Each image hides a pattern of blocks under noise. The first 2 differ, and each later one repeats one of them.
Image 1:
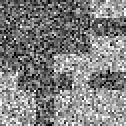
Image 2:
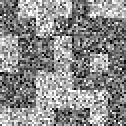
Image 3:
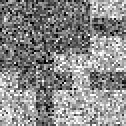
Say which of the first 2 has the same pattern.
1
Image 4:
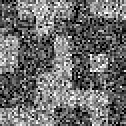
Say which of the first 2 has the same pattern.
2
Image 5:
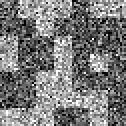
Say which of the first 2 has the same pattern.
2
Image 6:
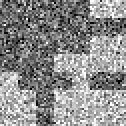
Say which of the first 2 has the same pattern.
1
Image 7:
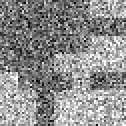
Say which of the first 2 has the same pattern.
1
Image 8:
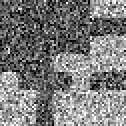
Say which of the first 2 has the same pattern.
1
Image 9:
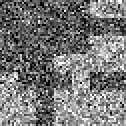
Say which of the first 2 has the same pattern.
1
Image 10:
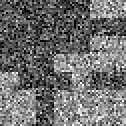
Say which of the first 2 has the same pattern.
1
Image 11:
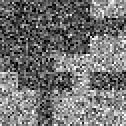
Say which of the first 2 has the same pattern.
1
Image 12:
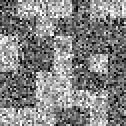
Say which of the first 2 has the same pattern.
2
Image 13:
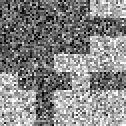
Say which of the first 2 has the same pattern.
1
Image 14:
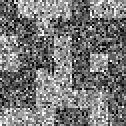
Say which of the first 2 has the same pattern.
2
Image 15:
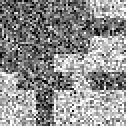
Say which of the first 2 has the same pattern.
1
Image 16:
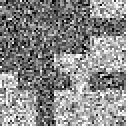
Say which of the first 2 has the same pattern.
1
